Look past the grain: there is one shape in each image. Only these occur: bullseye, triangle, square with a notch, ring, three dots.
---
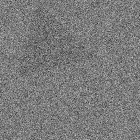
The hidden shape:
triangle
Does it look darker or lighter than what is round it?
darker
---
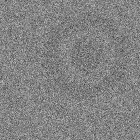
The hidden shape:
bullseye
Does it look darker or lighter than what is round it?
darker
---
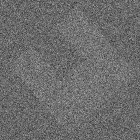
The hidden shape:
square with a notch
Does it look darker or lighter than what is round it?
lighter
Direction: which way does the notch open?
up and left
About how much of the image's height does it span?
nearly all
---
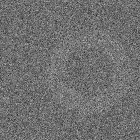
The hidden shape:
ring
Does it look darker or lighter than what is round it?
lighter
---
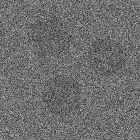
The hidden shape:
three dots
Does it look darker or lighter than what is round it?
darker
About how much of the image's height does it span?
two thirds
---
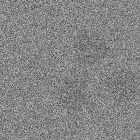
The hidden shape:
three dots
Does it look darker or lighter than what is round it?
darker
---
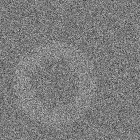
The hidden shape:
ring
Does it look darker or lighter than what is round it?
lighter
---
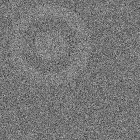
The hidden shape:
bullseye
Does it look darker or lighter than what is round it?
lighter
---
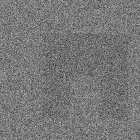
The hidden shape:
square with a notch
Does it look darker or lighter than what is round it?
darker
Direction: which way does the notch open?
down
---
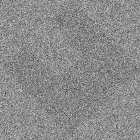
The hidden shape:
square with a notch
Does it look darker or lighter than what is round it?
darker
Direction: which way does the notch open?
up and left
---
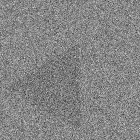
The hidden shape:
triangle
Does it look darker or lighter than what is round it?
darker
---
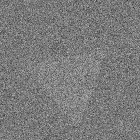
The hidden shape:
triangle
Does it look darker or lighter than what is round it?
lighter
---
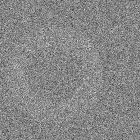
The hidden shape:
ring
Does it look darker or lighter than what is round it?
lighter
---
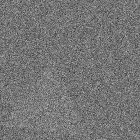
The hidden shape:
triangle
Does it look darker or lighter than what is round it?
lighter
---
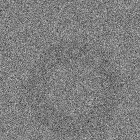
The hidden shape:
ring
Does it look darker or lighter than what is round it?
darker
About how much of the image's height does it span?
two thirds
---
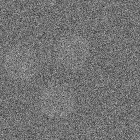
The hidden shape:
three dots
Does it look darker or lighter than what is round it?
lighter
